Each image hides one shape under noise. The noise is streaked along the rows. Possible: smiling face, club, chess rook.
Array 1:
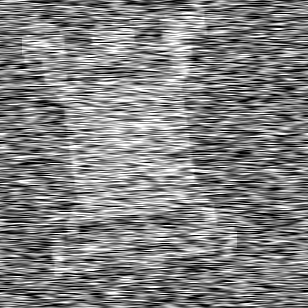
chess rook
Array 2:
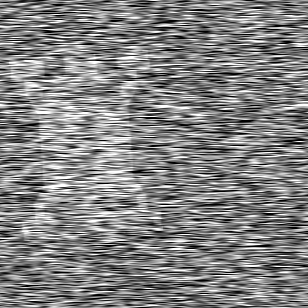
chess rook
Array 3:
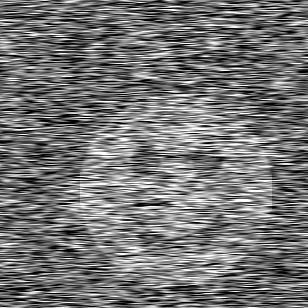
smiling face
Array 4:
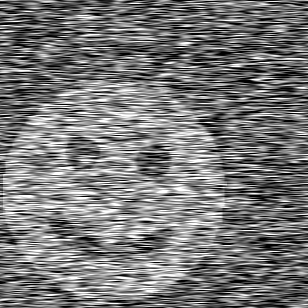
smiling face
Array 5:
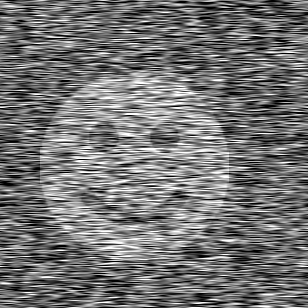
smiling face
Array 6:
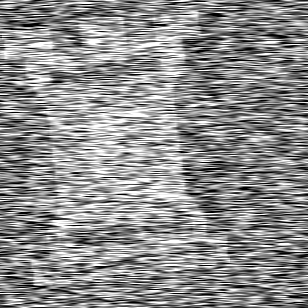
chess rook
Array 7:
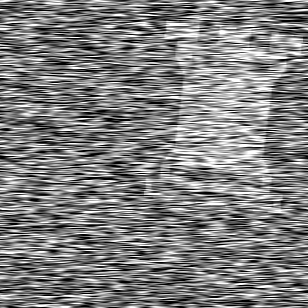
chess rook
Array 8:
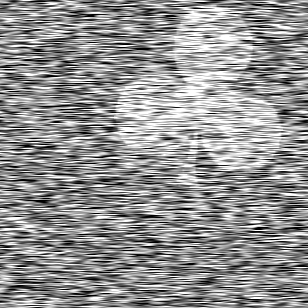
club
